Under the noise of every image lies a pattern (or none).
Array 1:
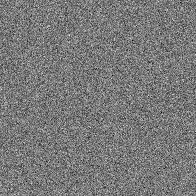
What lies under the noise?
only noise
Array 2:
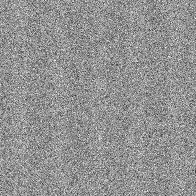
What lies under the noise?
vertical stripes
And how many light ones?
5
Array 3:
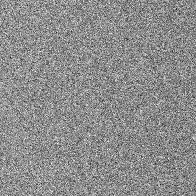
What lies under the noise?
a smooth slope
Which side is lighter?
left
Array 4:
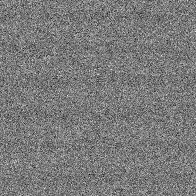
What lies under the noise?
horizontal stripes
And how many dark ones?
6
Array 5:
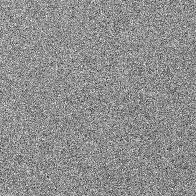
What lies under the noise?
a smooth slope
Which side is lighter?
top left
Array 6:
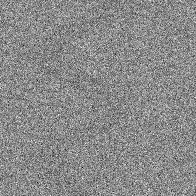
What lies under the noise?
a wavy band
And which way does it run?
top to bottom
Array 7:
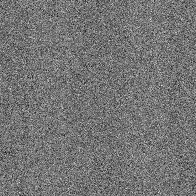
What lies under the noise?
vertical stripes
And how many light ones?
2
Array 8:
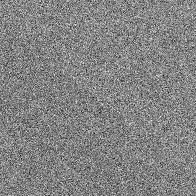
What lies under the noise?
a sharp edge
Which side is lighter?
top right
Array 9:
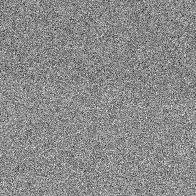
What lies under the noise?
a sharp edge
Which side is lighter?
bottom
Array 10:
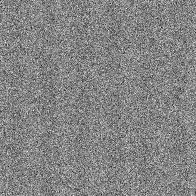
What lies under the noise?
vertical stripes
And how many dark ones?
6
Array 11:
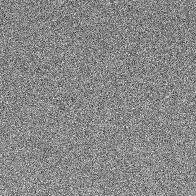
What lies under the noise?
a smooth slope
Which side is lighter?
bottom
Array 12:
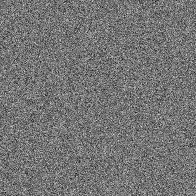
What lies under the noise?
only noise
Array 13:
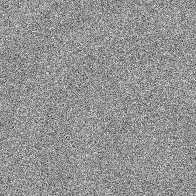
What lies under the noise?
rings round one point
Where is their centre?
bottom right
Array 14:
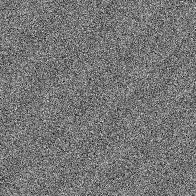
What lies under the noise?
diagonal stripes
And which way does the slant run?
bottom left to top right
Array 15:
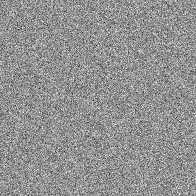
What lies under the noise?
only noise
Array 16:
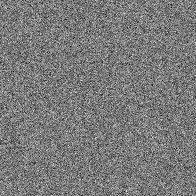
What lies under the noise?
only noise
